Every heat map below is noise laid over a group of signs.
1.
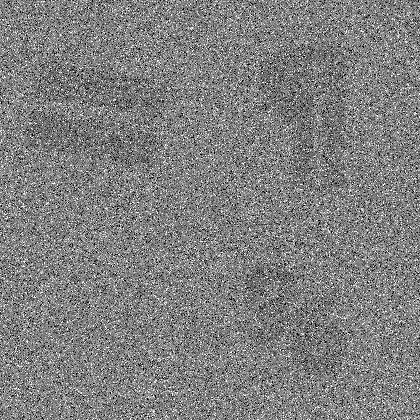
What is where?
top left: dark equals sign; top right: dark pilcrow; bottom right: dark percent sign
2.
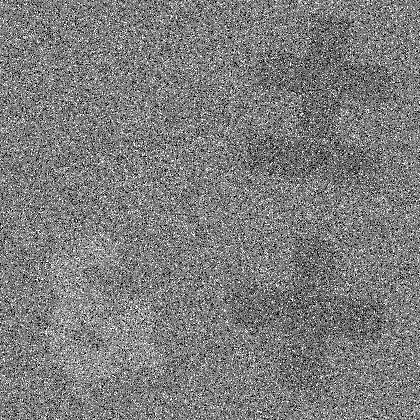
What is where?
top right: dark plus-minus sign; bottom left: light ampersand; bottom right: dark plus sign
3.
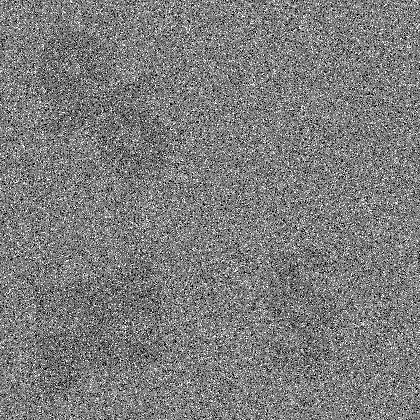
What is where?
top left: dark percent sign; bottom left: dark not-equal sign; bottom right: dark section sign
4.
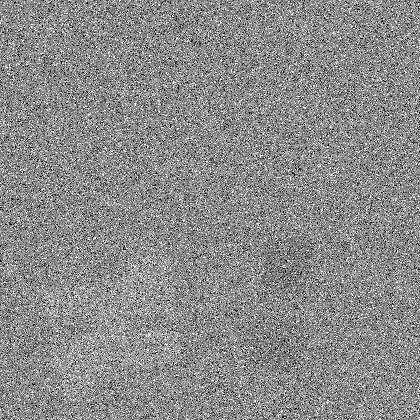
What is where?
bottom left: light not-equal sign; bottom right: dark colon
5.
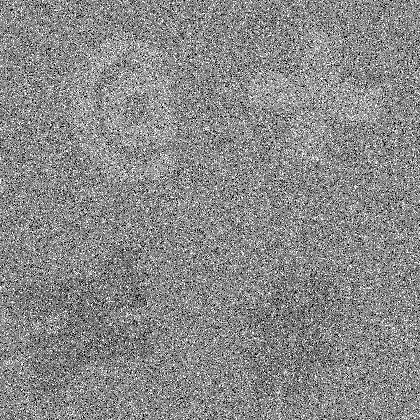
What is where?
top left: light at sign; top right: light plus sign; bottom left: dark not-equal sign; bottom right: dark hash sign
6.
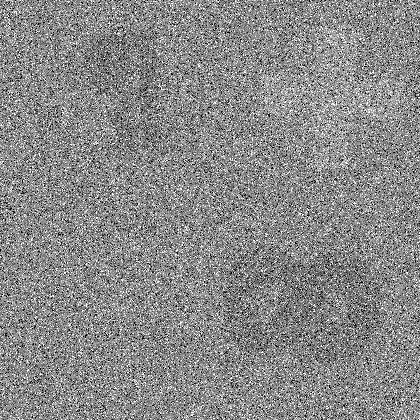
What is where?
top left: dark pilcrow; top right: light plus sign; bottom right: dark infinity sign
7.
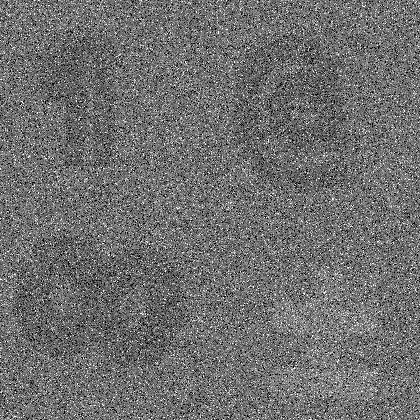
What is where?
top left: dark pilcrow; top right: dark at sign; bottom left: dark infinity sign; bottom right: light plus-minus sign
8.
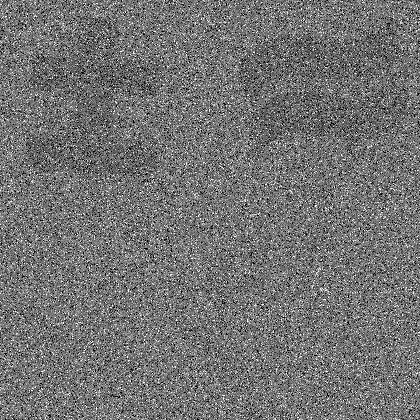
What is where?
top left: dark plus-minus sign; top right: dark approximately sign
